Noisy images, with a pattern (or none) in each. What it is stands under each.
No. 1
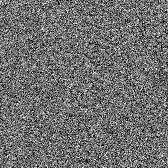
only noise
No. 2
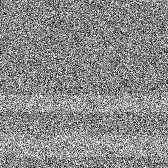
bands of rows
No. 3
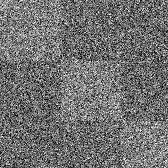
blocks along the diagonal
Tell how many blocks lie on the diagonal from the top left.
3
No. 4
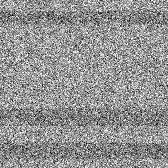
bands of rows
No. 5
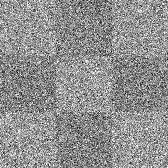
a checkerboard
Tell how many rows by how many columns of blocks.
3 by 3
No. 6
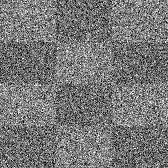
a checkerboard
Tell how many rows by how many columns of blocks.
4 by 3
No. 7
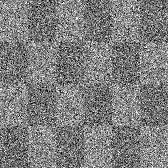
a checkerboard
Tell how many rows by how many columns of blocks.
4 by 6
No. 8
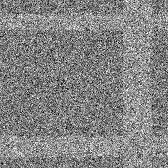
bands of rows crossing bands of columns
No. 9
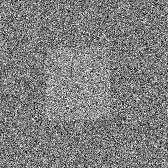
one block
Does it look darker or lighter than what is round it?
lighter
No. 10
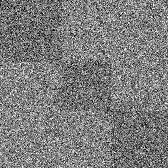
blocks along the diagonal
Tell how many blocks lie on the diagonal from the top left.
3
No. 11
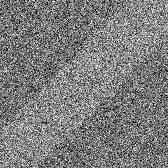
a diagonal band
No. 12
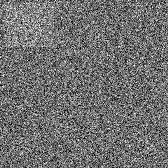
one block
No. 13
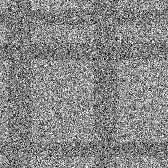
bands of rows crossing bands of columns
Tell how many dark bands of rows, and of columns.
3 and 2
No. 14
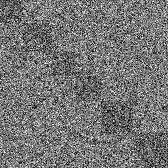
blocks along the diagonal
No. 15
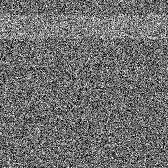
one band of rows
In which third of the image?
top
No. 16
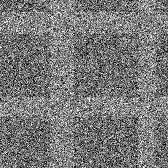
bands of rows crossing bands of columns
